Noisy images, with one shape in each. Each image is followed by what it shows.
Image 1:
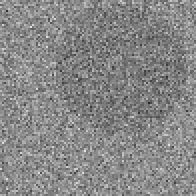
dark disc
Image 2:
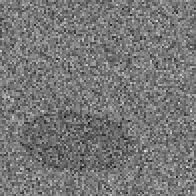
dark ellipse
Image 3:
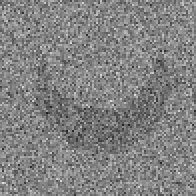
dark crescent
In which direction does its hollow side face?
up
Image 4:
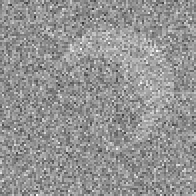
light crescent
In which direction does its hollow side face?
down and left
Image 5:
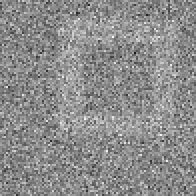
light square frame
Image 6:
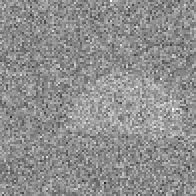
light half disc
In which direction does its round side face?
up
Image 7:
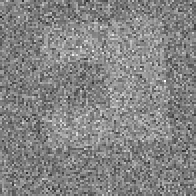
light square with a notch
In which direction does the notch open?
left
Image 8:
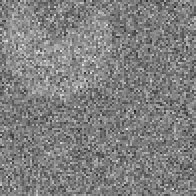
light disc with a wedge cut out
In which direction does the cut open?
up
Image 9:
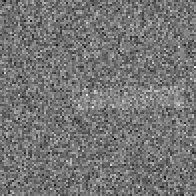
light bar
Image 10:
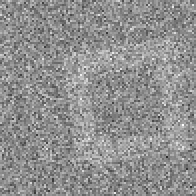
light square frame
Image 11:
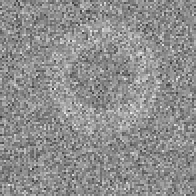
light ring
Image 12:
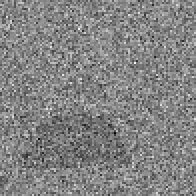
dark half disc
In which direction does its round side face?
up
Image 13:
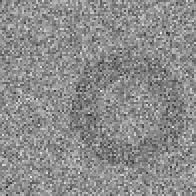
dark ring
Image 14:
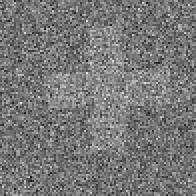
light cross
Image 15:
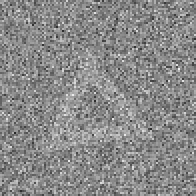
light triangle frame
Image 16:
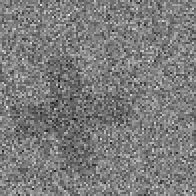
dark cross
